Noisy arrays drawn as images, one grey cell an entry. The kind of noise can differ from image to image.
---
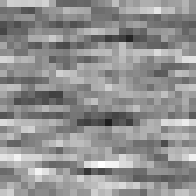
streaked along the rows
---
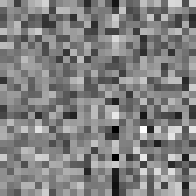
low rank plus noise
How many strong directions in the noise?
one
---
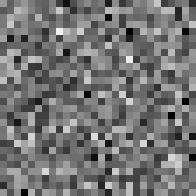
independent entries
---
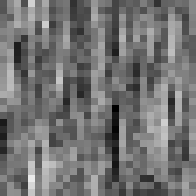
streaked along the columns
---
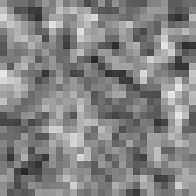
blotchy
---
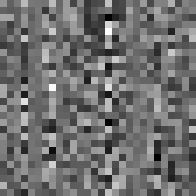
columns of uneven size
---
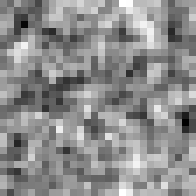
blotchy
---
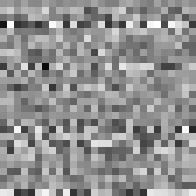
rows of uneven size
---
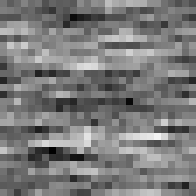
streaked along the rows
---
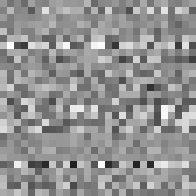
rows of uneven size
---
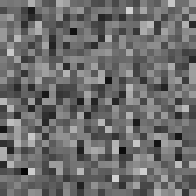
independent entries
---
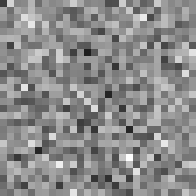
independent entries
